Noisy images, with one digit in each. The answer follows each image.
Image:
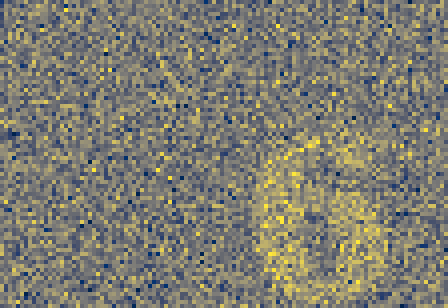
light 6
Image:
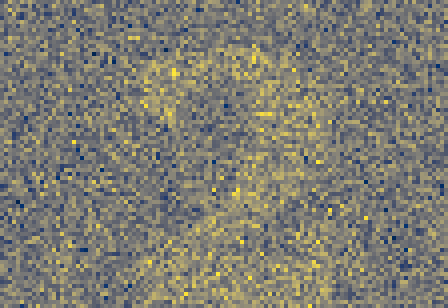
light 2
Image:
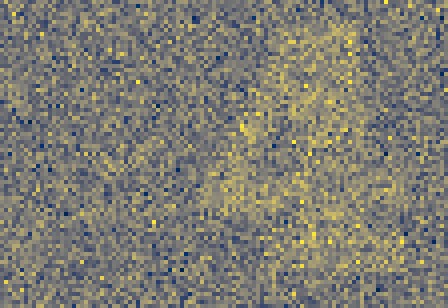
light 4
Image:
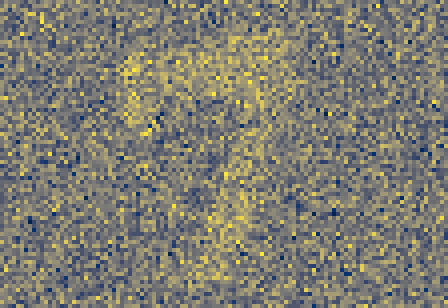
light 7
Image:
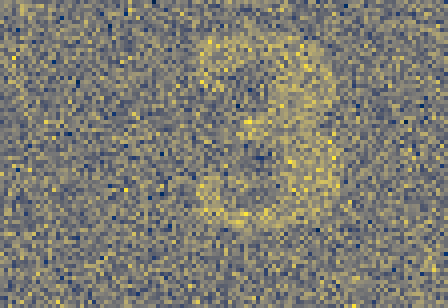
light 3
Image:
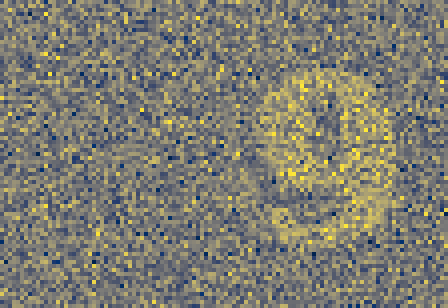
light 9
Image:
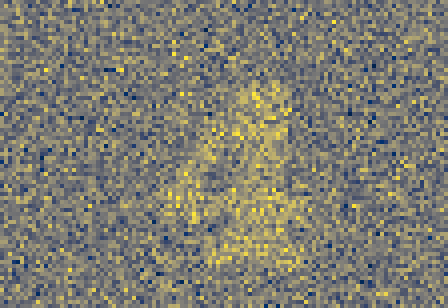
light 4
